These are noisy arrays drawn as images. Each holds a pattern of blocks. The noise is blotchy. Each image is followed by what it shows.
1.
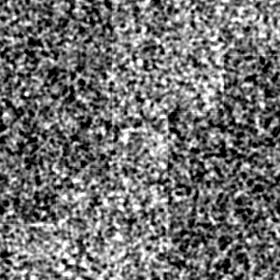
the same after a half turn
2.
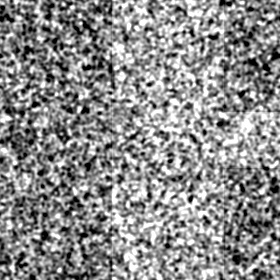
top and bottom mirror each other
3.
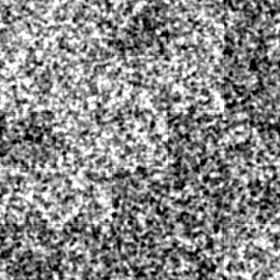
mirrored about the diagonal from the top left
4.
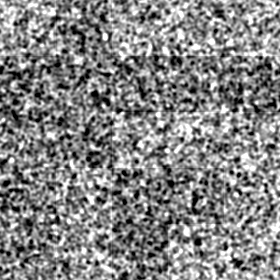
no symmetry
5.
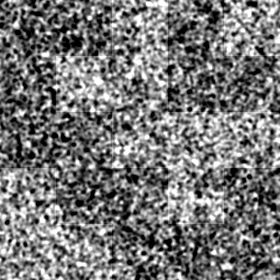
mirrored about the diagonal from the bottom left
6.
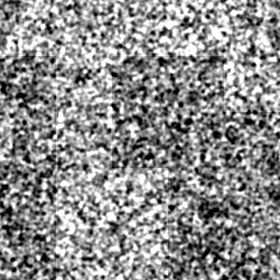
no symmetry
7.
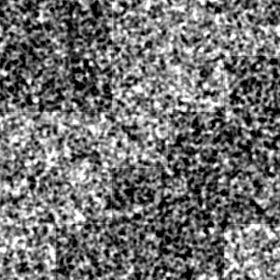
mirrored about the diagonal from the top left
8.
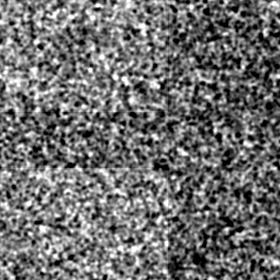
top and bottom mirror each other
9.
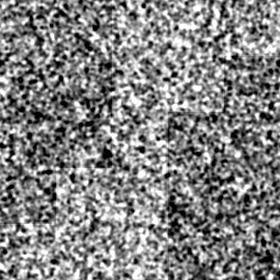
the same after a half turn
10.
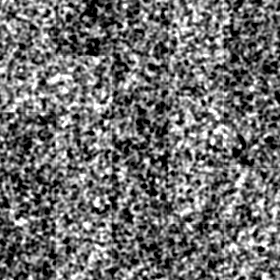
the same after a half turn
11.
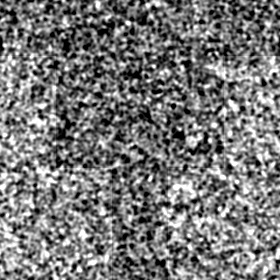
left and right mirror each other
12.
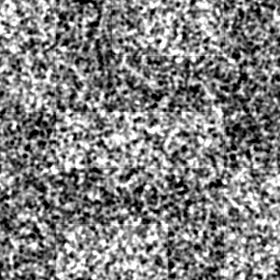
the same after a half turn
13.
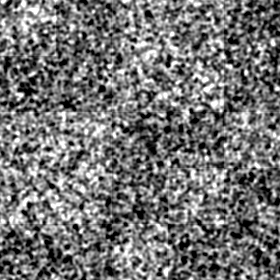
mirrored about the diagonal from the top left
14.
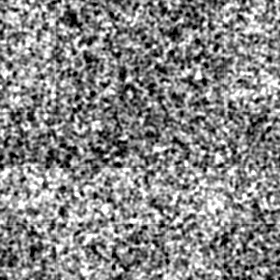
left and right mirror each other
